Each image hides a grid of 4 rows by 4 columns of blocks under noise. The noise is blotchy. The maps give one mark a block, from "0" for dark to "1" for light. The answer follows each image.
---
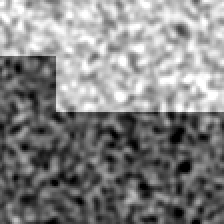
1111
0111
0000
0000
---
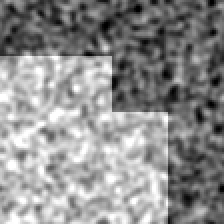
0000
1100
1110
1110
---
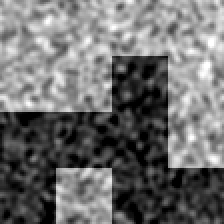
1111
1101
0001
0100
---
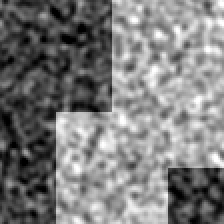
0011
0011
0111
0110
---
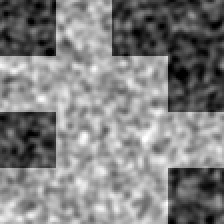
0100
1110
0111
1110
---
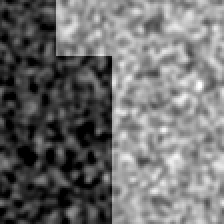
0111
0011
0011
0011
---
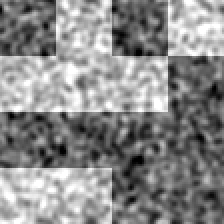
0101
1110
0000
1100
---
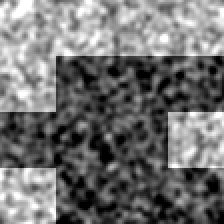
1111
1000
0001
1000
